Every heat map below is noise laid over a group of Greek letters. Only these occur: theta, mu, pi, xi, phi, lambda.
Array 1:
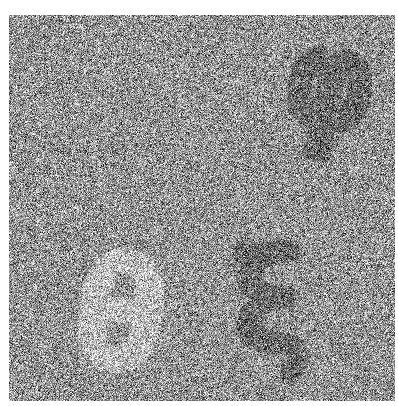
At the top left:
nothing
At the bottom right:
xi
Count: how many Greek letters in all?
3
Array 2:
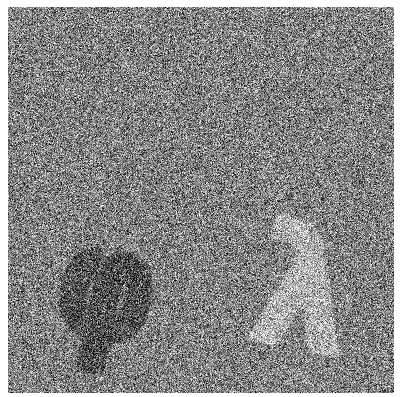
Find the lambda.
bottom right
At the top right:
nothing
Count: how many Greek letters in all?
2
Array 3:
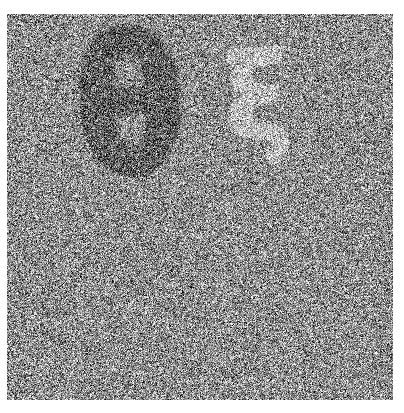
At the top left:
theta
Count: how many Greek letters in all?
2
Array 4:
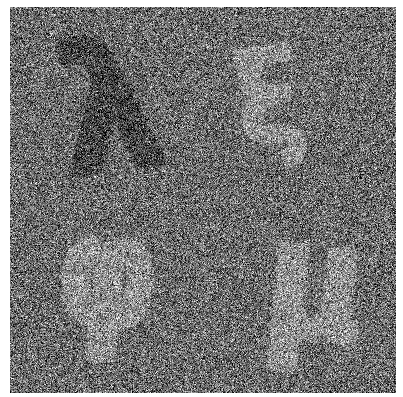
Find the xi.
top right
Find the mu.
bottom right
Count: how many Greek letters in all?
4
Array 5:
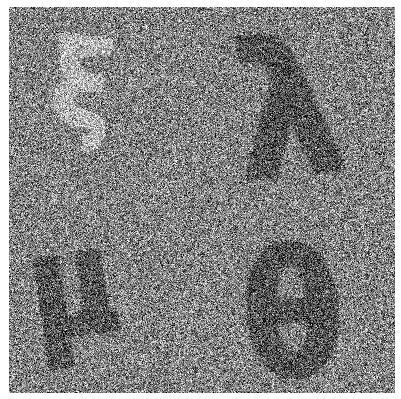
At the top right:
lambda
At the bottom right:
theta
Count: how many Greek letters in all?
4
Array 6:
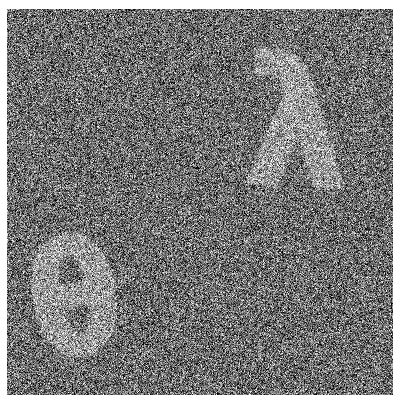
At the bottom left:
theta
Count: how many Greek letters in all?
2
